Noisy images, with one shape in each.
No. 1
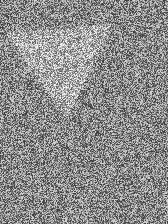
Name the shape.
triangle
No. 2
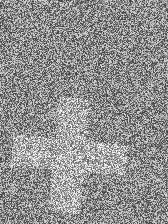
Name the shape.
cross
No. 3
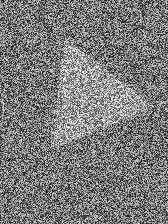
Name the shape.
triangle
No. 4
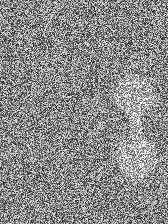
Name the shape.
dumbbell
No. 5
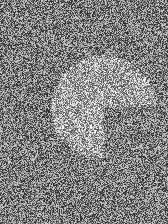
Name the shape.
disc with a wedge cut out
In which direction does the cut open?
down and right
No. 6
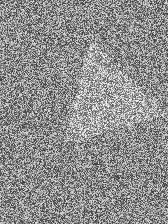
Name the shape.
triangle
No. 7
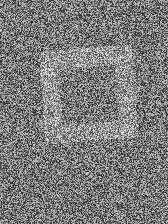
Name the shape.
square frame
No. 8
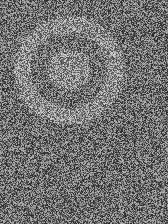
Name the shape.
bullseye
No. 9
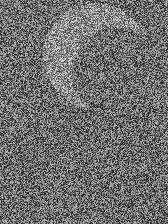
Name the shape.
crescent
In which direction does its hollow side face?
down and right
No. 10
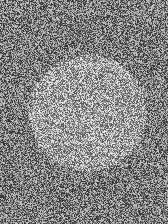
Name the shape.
disc
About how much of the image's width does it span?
two thirds
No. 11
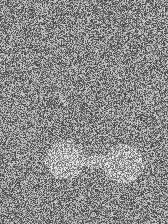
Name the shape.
dumbbell
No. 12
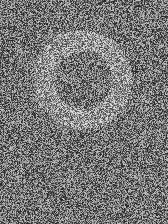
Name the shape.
ring
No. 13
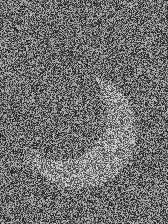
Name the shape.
crescent
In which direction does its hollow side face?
up and left
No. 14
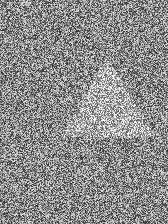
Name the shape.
triangle
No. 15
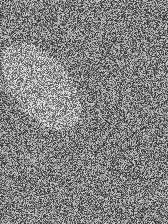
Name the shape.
ellipse
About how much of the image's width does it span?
half
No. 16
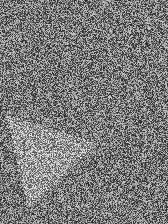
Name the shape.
triangle
